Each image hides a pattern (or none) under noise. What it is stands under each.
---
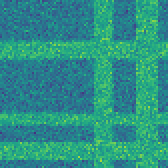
bands of rows crossing bands of columns
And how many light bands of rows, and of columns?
3 and 2
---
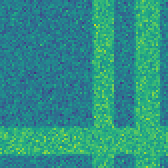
bands of rows crossing bands of columns
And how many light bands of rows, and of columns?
1 and 2
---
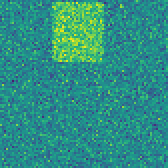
one block
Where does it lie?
top middle
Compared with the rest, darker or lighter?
lighter
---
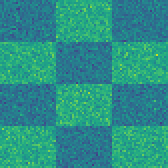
a checkerboard
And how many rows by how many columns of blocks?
4 by 3
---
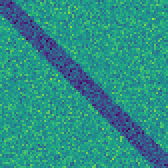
a diagonal band
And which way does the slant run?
top left to bottom right
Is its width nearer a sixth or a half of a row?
a sixth
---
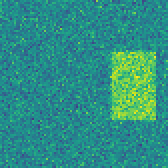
one block
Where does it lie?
middle right
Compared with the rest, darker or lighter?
lighter
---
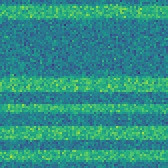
bands of rows
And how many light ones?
5
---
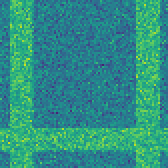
bands of rows crossing bands of columns
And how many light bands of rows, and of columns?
1 and 2
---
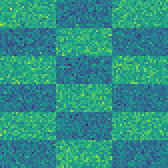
a checkerboard
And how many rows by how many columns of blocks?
6 by 3
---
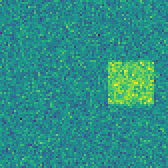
one block
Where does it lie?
middle right
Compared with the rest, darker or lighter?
lighter
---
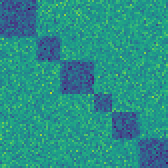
blocks along the diagonal
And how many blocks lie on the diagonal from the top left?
6
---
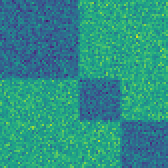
blocks along the diagonal
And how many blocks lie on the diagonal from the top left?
3
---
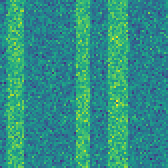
bands of columns
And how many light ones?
3
